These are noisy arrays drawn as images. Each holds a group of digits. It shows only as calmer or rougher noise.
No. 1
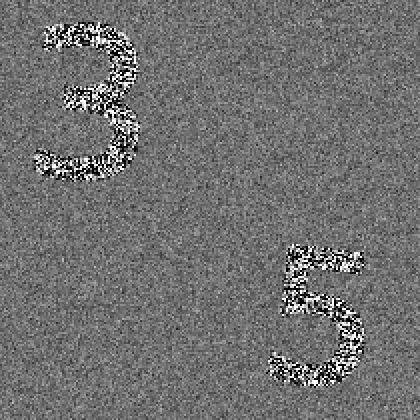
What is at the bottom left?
nothing
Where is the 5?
bottom right
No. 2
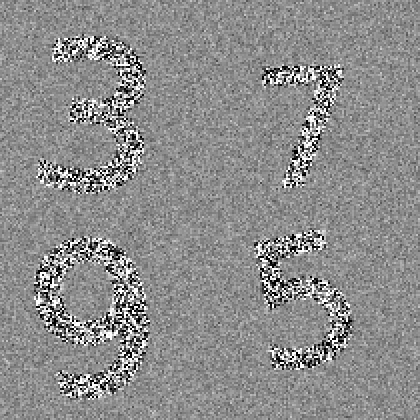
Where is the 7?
top right
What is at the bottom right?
5
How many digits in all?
4
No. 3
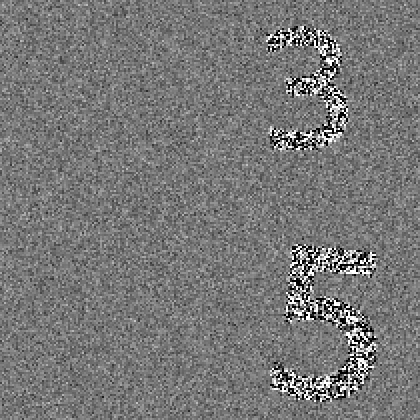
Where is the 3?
top right
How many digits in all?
2
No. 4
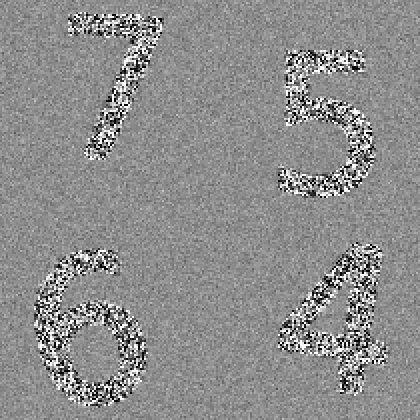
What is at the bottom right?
4
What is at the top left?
7
